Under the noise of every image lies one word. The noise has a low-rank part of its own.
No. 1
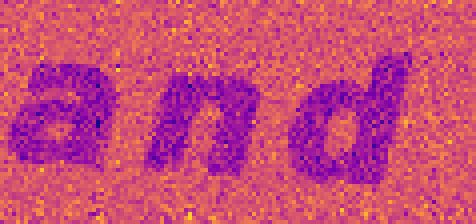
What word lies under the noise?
and
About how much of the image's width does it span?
nearly all
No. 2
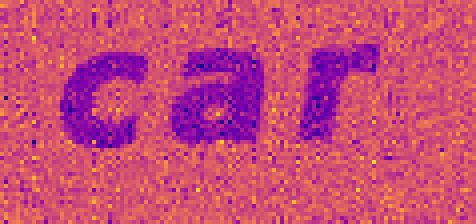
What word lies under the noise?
car
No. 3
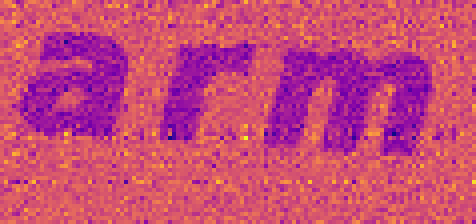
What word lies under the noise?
arm
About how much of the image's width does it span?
nearly all
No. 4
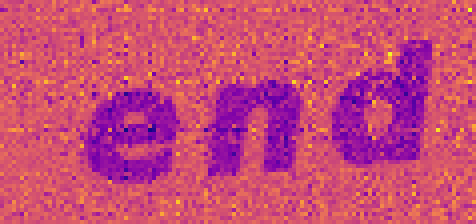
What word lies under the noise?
end
